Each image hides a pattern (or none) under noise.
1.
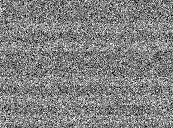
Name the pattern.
bands of rows
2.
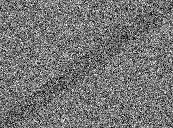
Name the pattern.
a diagonal band
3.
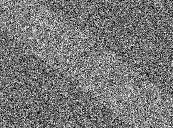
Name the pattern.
a diagonal band
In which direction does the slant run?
top left to bottom right
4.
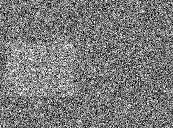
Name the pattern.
one block
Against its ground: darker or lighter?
lighter
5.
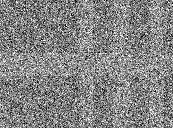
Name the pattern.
bands of rows crossing bands of columns
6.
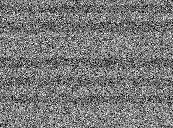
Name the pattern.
bands of rows
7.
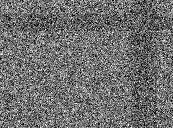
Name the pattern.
bands of rows crossing bands of columns
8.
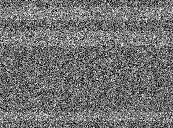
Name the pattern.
bands of rows
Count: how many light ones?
3
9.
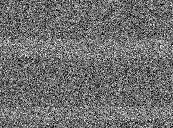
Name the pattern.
bands of rows
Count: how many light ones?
2
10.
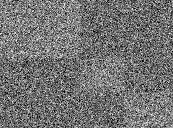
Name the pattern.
blocks along the diagonal
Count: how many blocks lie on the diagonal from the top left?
3
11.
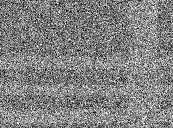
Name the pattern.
bands of rows crossing bands of columns
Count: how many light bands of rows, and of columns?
3 and 1
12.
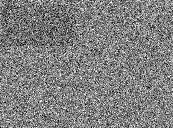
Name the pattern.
one block
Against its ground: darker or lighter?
darker
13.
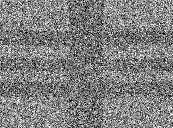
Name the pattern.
bands of rows crossing bands of columns
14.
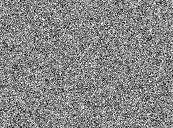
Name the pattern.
only noise
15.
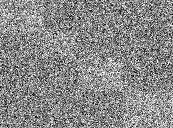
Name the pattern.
blocks along the diagonal
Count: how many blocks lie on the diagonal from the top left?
4
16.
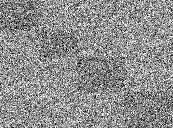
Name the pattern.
blocks along the diagonal
